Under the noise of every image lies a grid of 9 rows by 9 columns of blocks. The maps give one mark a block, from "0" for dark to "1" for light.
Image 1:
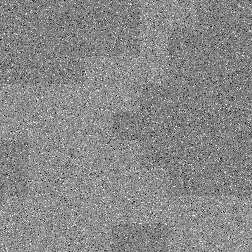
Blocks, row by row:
0 0 0 0 0 1 1 0 0
0 0 0 0 0 1 0 0 0
0 0 0 1 1 1 0 0 0
1 1 1 1 1 0 0 0 0
1 1 1 1 0 0 0 0 0
0 1 1 1 1 0 0 0 0
0 1 1 1 1 1 0 0 0
1 1 1 1 1 1 1 1 1
1 1 1 1 0 0 1 1 1
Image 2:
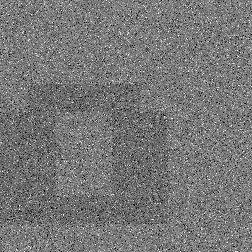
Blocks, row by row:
1 1 1 1 1 1 1 1 1
1 1 1 1 1 1 1 1 1
1 1 1 1 1 1 1 1 1
1 0 0 0 0 1 1 1 1
0 0 1 1 0 0 1 1 1
0 0 1 1 0 0 1 1 1
0 0 1 1 0 0 1 1 1
0 0 0 0 0 0 1 1 1
1 1 1 1 1 1 1 1 1
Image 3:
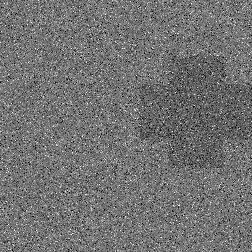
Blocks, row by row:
1 1 1 1 1 1 1 1 1
1 1 1 1 1 1 1 1 1
1 1 1 1 1 1 0 0 1
1 1 1 1 1 0 0 0 0
1 1 1 1 1 0 0 0 0
1 1 1 1 1 1 0 0 1
1 1 1 1 1 1 1 1 1
1 1 1 1 1 1 1 1 1
1 1 1 1 1 1 1 1 1
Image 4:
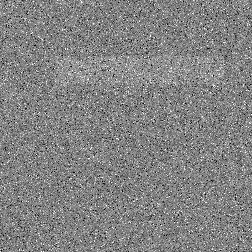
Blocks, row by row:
0 0 0 0 0 0 0 0 0
0 0 0 0 0 0 0 0 0
0 0 1 1 1 1 1 1 0
0 0 0 0 0 0 0 0 0
0 0 0 0 0 0 0 0 0
0 0 0 0 0 0 0 0 0
0 0 0 0 0 0 0 0 0
0 0 0 0 0 0 0 0 0
0 0 0 0 0 0 0 0 0
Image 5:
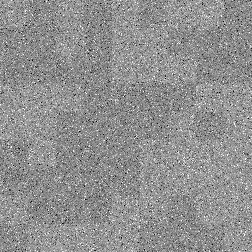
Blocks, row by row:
1 0 1 0 1 0 1 1 0
0 0 1 0 1 1 0 0 0
0 0 0 0 1 1 1 0 0
1 1 1 0 0 0 0 1 1
1 1 0 0 0 0 1 0 1
0 1 0 0 0 1 1 1 1
0 0 0 0 0 1 1 1 1
1 0 0 0 1 1 0 1 1
0 1 1 1 1 0 0 0 1
